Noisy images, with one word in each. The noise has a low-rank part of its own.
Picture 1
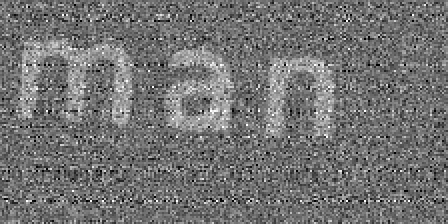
man
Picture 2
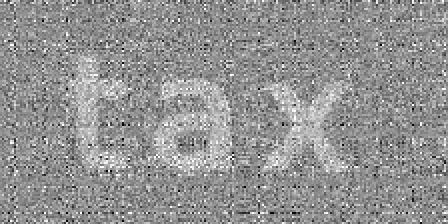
tax
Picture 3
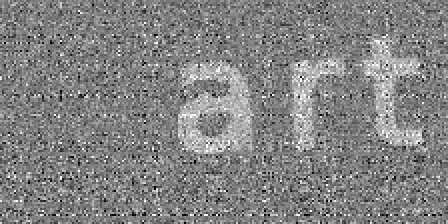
art
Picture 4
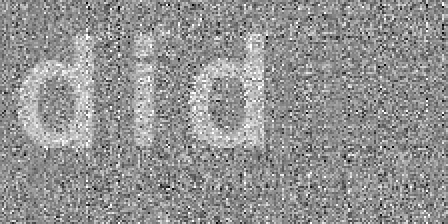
did
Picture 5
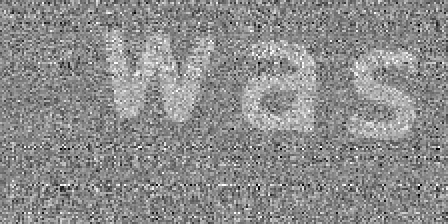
was
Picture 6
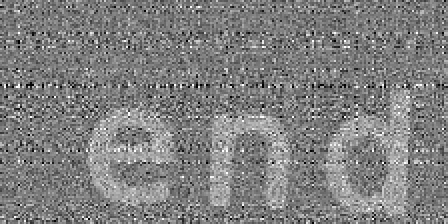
end
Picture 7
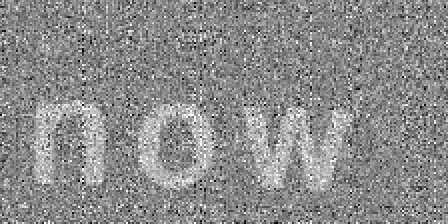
now
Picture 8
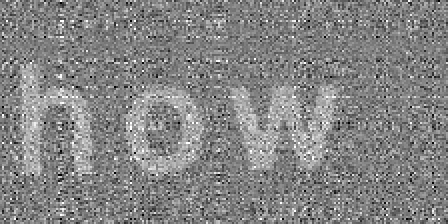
how
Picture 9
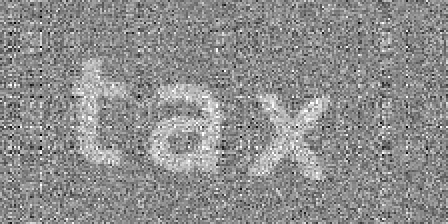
tax
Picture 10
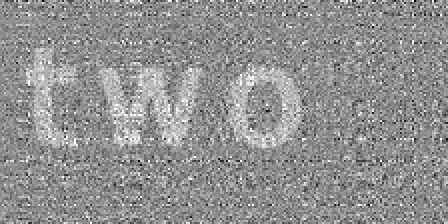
two
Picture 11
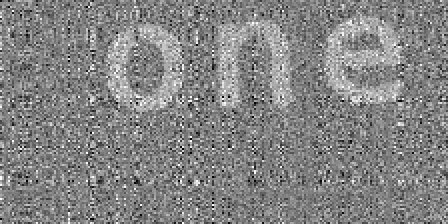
one
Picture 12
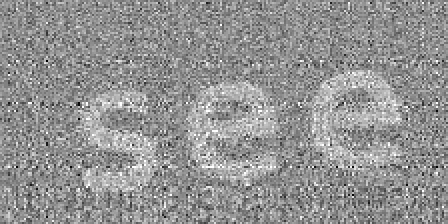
see
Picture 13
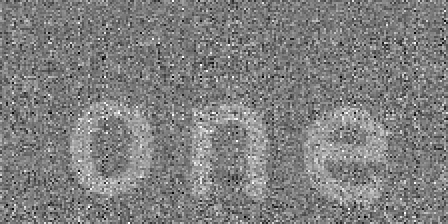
one
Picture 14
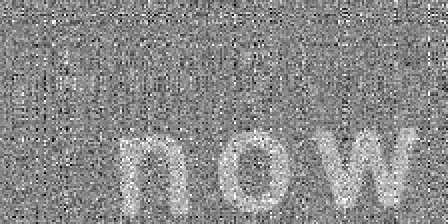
now
